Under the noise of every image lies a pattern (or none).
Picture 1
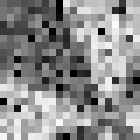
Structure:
spokes from one point
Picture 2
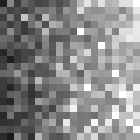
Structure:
a smooth slope
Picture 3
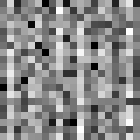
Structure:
vertical stripes
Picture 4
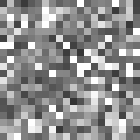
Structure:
only noise
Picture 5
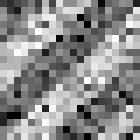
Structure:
diagonal stripes
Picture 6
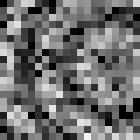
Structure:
rings round one point
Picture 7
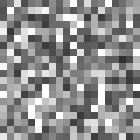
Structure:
only noise
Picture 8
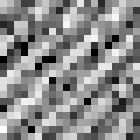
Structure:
diagonal stripes
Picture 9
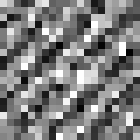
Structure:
diagonal stripes
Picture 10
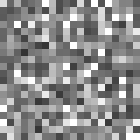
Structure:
only noise
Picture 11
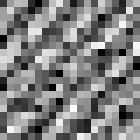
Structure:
diagonal stripes
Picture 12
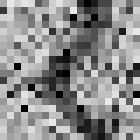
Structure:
a wavy band
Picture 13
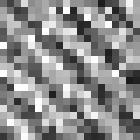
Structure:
diagonal stripes
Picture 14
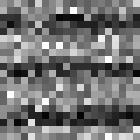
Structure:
horizontal stripes
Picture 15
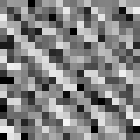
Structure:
diagonal stripes
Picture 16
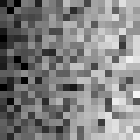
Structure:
a smooth slope
